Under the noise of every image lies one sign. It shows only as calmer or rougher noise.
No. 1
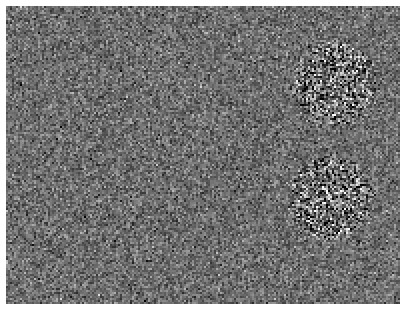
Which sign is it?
colon
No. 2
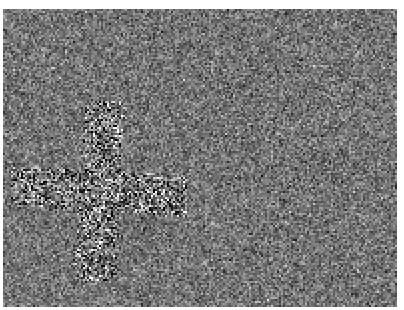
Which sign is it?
plus sign
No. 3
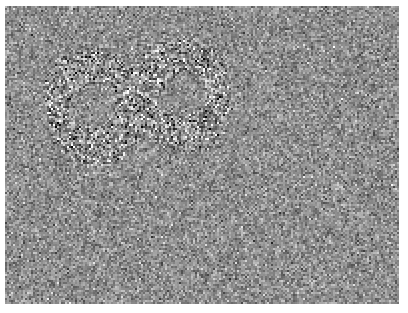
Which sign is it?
infinity sign
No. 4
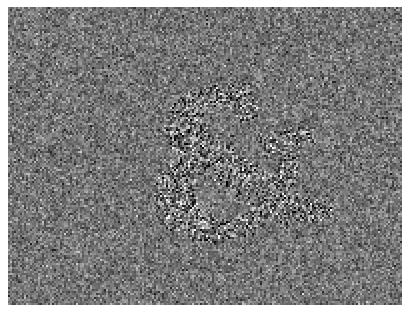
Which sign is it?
ampersand
